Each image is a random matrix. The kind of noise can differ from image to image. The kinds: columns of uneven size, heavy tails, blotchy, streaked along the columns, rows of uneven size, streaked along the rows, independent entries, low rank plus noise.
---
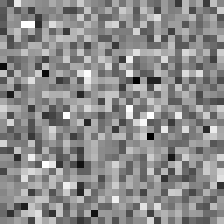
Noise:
independent entries
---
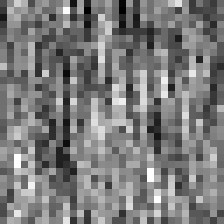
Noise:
streaked along the columns
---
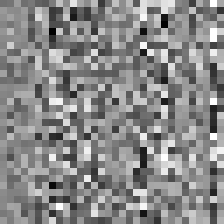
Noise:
columns of uneven size
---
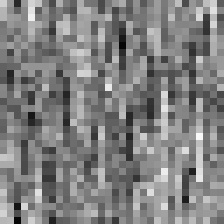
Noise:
streaked along the columns
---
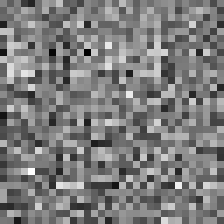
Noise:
low rank plus noise
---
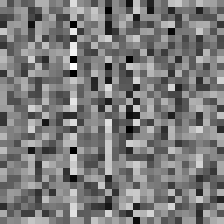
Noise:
columns of uneven size
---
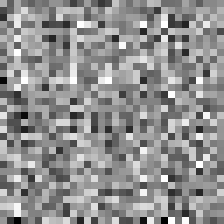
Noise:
low rank plus noise
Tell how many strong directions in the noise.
two
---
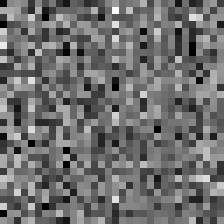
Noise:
columns of uneven size
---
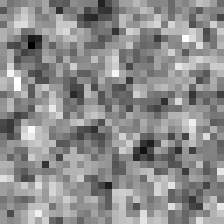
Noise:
blotchy
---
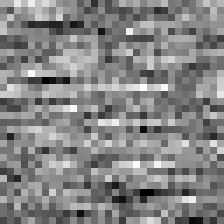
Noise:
streaked along the rows
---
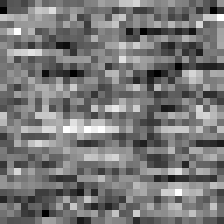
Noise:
streaked along the rows
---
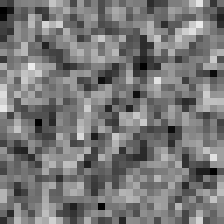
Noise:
blotchy
